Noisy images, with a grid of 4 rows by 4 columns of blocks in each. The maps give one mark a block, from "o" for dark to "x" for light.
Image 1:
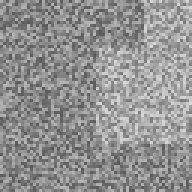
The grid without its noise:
o o o x
o o x x
o o x x
o o o o
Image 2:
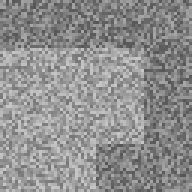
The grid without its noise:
o o o o
x x x o
x x x o
x x o o
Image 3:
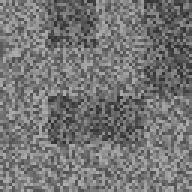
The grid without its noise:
x o x o
x x x o
x o o x
x x x x
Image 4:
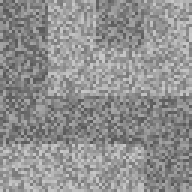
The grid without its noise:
o x o x
o x x x
o o o o
x x x o
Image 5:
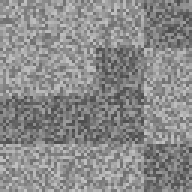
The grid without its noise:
x x x o
x x o x
o o o x
x x x o
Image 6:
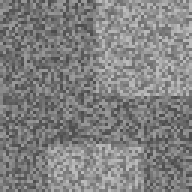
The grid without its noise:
o o x x
o o x x
o o o o
o x x o
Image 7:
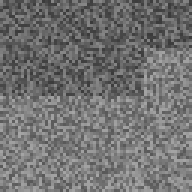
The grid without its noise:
o o o o
o o o x
x x x x
x x x x
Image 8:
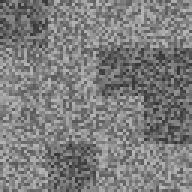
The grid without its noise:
o x x x
x x o o
x x x o
x o x x
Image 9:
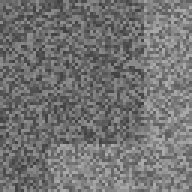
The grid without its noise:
o o o x
o o o x
o o o x
o x x x
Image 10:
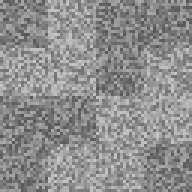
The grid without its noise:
o x o o
x x o x
o o x x
o x x o
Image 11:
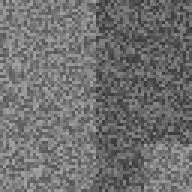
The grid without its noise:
x x o o
x x o o
x x o o
x x o x
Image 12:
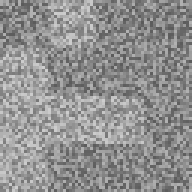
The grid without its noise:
o x o o
x o o o
x x x o
x o o o
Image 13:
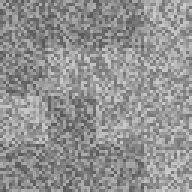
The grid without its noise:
o o o x
o x x x
x o x x
o o o x
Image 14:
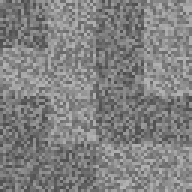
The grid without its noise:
o x o x
x x o x
o x o o
o o x x
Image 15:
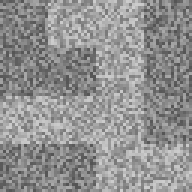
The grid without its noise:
o x x o
o o x o
x x x o
o o x x
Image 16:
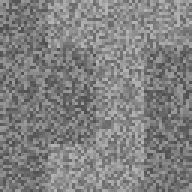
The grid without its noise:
o x x x
o o x o
o o x o
o x x o
